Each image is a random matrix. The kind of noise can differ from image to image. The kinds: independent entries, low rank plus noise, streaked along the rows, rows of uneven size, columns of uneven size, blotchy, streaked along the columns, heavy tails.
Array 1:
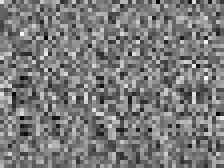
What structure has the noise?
low rank plus noise
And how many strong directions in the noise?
three or four
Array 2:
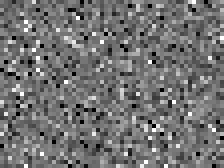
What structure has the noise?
heavy tails
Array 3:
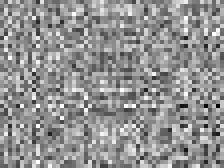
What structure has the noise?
low rank plus noise
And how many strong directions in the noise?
two
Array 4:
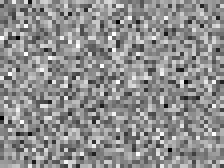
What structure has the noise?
independent entries
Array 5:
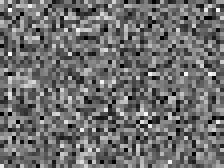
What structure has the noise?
low rank plus noise
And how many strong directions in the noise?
five to eight
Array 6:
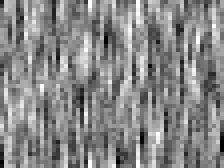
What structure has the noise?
streaked along the columns
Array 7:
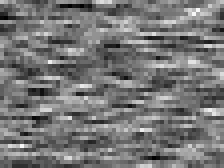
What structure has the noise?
streaked along the rows
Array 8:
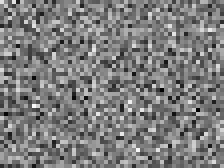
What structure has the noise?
independent entries
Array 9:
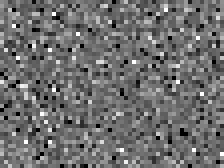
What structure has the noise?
heavy tails
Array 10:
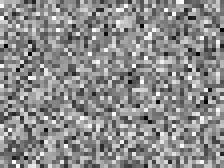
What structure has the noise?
independent entries
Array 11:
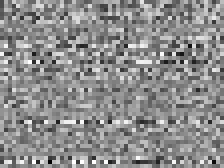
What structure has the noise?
rows of uneven size
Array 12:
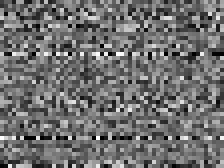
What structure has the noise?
rows of uneven size
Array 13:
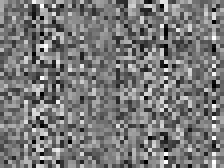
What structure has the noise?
columns of uneven size
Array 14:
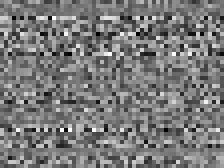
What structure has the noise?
rows of uneven size
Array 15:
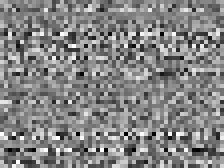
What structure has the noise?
rows of uneven size
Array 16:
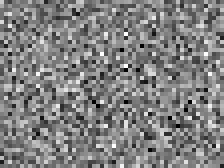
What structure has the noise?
independent entries
